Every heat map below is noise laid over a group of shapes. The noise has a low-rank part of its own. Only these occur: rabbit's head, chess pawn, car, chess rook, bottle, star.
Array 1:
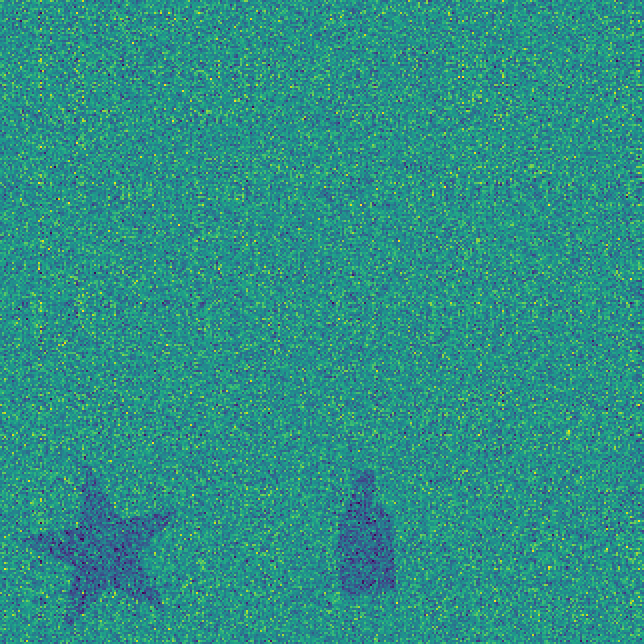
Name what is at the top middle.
nothing
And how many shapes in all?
2
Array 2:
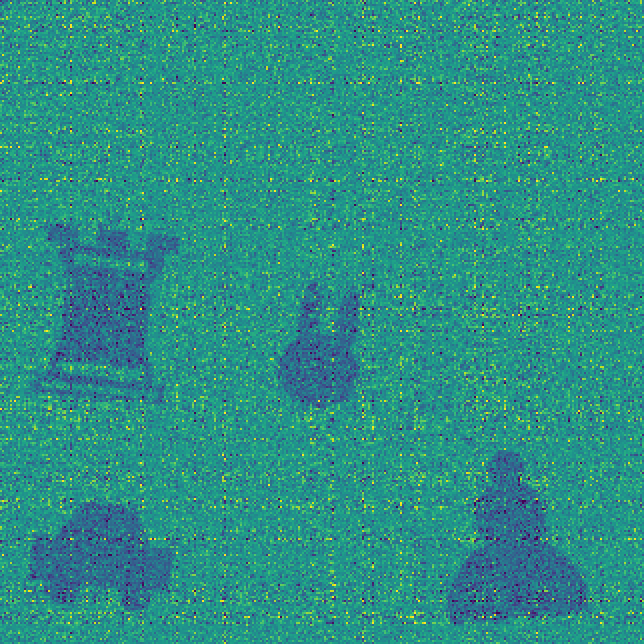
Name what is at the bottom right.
chess pawn
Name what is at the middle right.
nothing
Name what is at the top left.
nothing
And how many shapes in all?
4
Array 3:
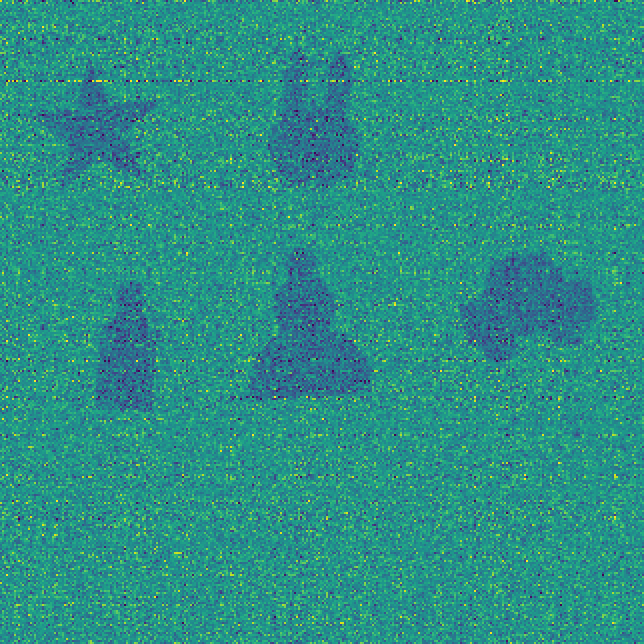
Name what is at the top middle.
rabbit's head
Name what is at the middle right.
car
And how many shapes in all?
5
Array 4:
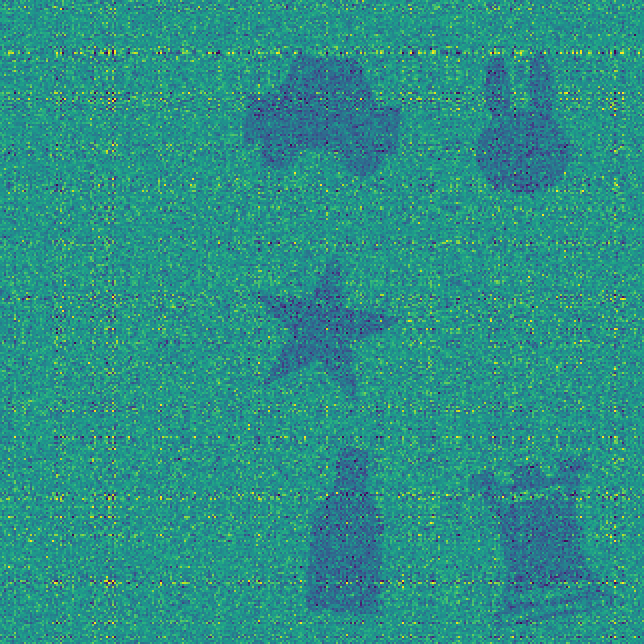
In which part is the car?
top middle
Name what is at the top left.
nothing
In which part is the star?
centre
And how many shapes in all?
5
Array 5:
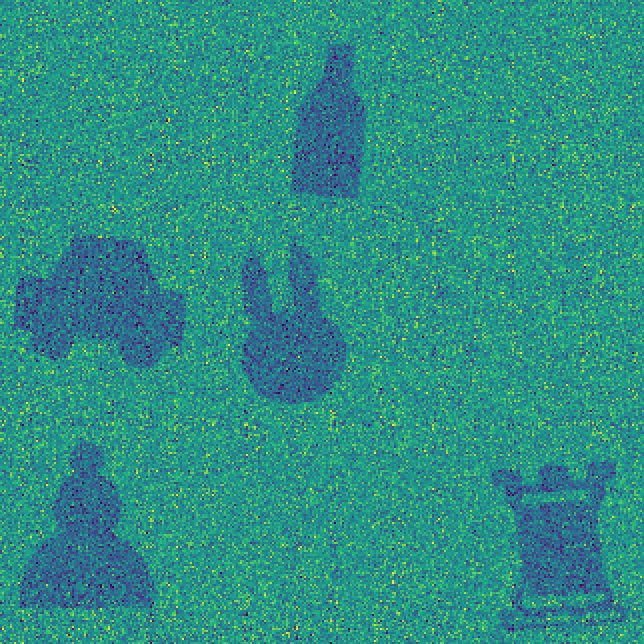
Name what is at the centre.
rabbit's head
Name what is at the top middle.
bottle
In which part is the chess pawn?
bottom left
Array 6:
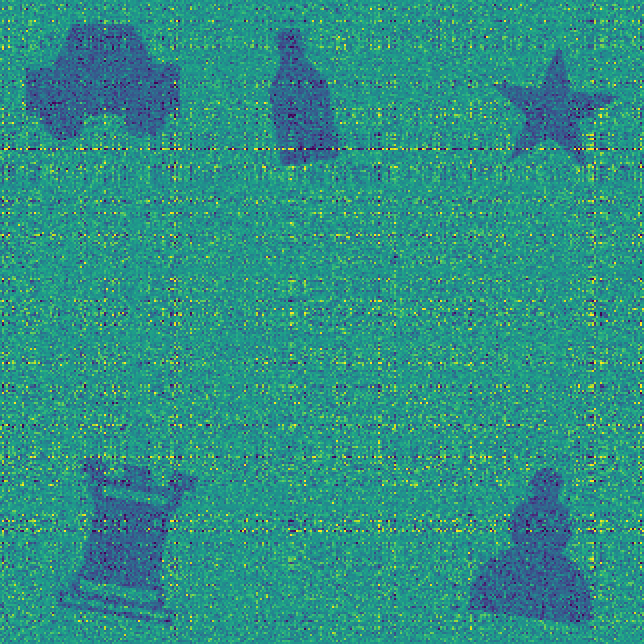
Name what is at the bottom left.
chess rook
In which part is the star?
top right
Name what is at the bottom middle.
nothing
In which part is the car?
top left
